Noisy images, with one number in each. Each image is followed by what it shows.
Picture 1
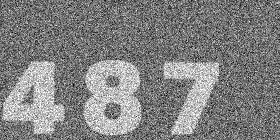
487
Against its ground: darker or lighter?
lighter
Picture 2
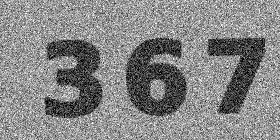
367
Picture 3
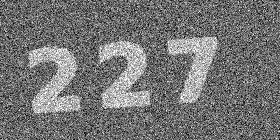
227
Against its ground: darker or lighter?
lighter
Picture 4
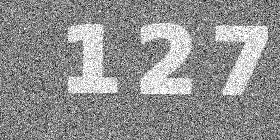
127
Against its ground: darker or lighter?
lighter
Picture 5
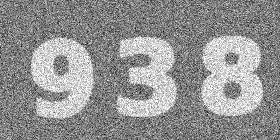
938
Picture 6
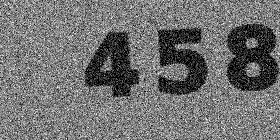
458
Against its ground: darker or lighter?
darker
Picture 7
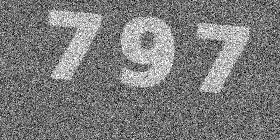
797
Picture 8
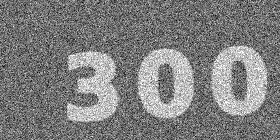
300
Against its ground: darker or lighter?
lighter
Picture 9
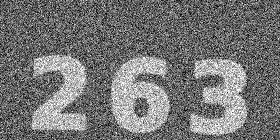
263
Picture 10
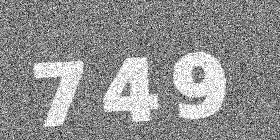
749
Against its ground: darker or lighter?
lighter
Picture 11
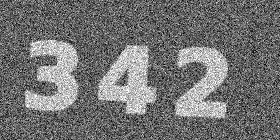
342
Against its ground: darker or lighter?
lighter
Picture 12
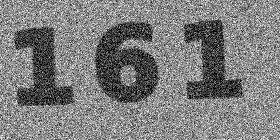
161
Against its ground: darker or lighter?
darker
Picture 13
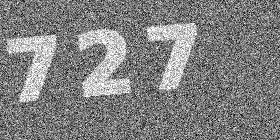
727
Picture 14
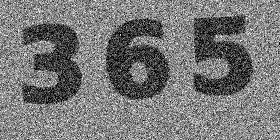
365
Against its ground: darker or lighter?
darker
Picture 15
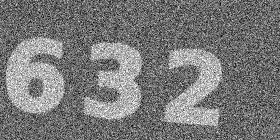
632
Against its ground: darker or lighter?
lighter
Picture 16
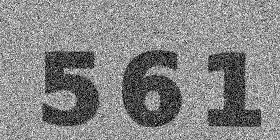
561
